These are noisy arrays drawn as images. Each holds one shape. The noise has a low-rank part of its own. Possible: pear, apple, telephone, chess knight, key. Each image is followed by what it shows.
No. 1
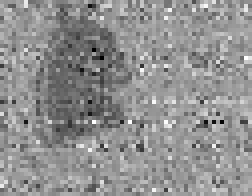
dark chess knight
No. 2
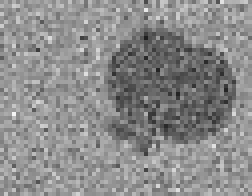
dark apple
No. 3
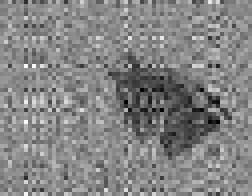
dark chess knight
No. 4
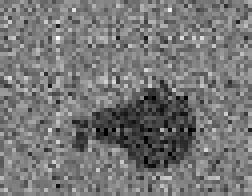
dark pear
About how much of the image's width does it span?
half
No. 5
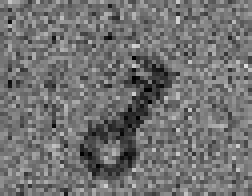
dark key
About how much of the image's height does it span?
two thirds
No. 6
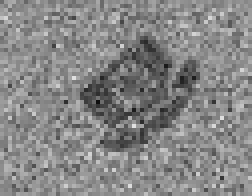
dark telephone
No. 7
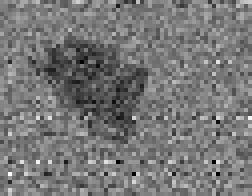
dark chess knight
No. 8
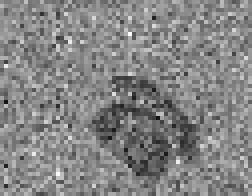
dark telephone
